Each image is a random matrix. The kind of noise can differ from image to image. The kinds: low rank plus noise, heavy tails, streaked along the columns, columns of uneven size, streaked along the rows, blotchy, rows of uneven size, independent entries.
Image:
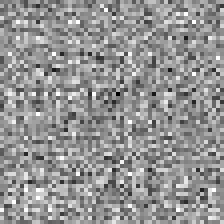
low rank plus noise
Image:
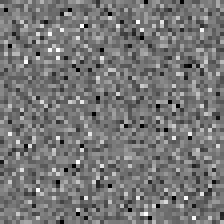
heavy tails
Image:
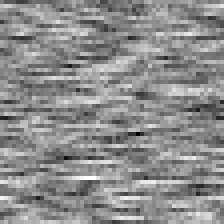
streaked along the rows
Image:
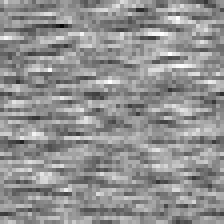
streaked along the rows
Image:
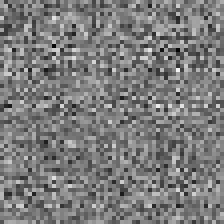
low rank plus noise
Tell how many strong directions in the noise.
three or four
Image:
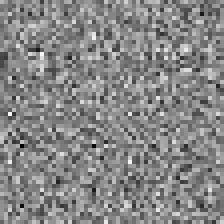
low rank plus noise
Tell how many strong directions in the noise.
five to eight
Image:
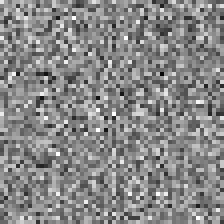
low rank plus noise
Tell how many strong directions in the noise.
five to eight
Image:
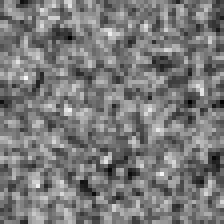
blotchy
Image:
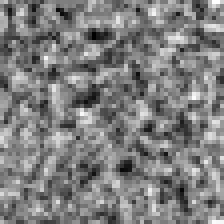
blotchy
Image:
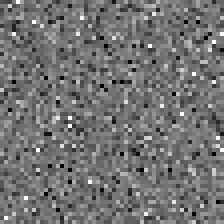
heavy tails
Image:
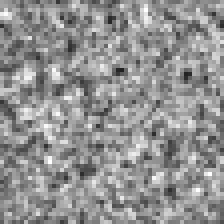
blotchy
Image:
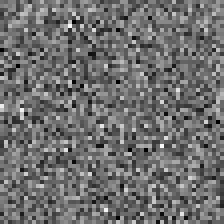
independent entries
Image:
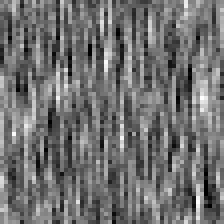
streaked along the columns
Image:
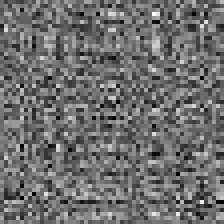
low rank plus noise
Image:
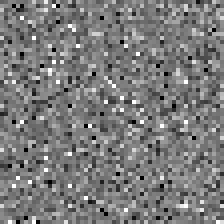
heavy tails
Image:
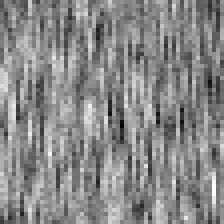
streaked along the columns
